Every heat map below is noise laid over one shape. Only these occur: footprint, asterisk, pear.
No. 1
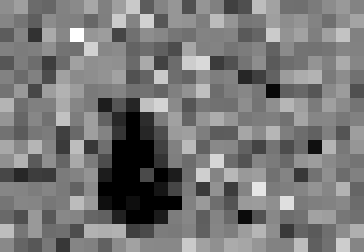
pear
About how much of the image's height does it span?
half
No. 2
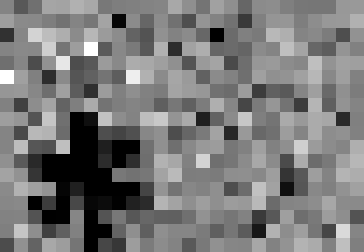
asterisk
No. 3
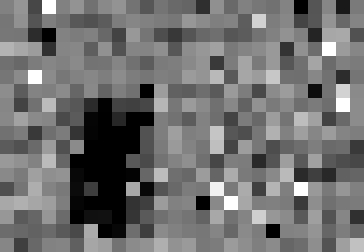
footprint
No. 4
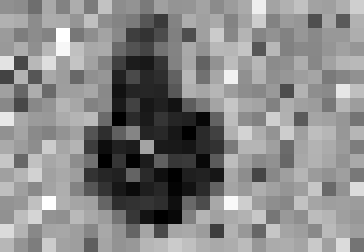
pear
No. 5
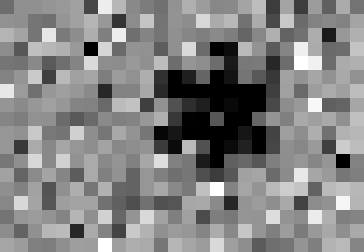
asterisk
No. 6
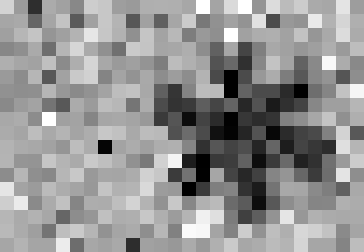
asterisk
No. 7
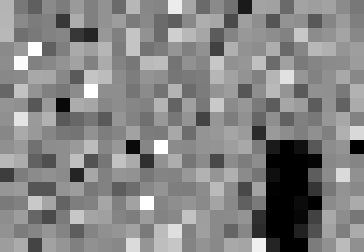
footprint
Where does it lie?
bottom right
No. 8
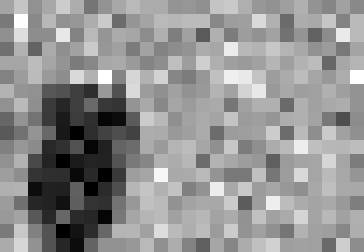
footprint
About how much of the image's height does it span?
two thirds
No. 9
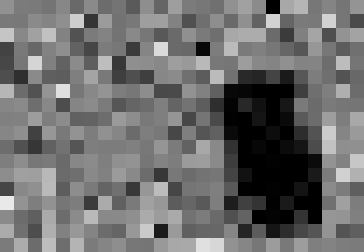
footprint
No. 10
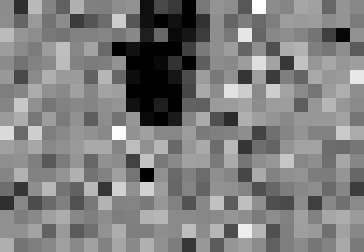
footprint
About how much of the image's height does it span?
half
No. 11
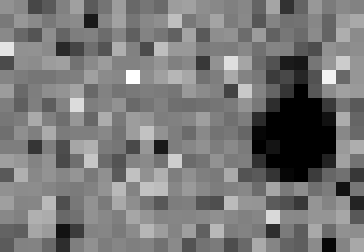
pear
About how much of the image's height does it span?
half
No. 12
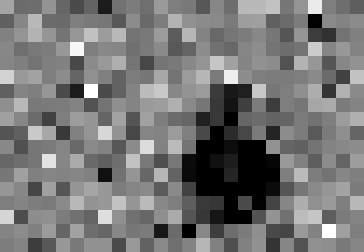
pear
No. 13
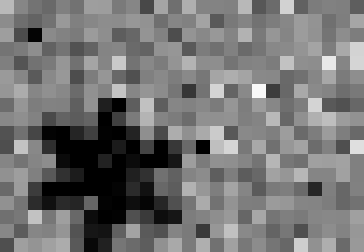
asterisk
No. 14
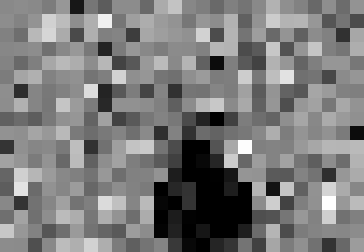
pear
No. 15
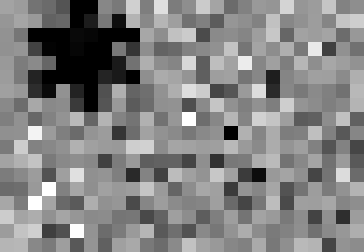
asterisk
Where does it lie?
top left
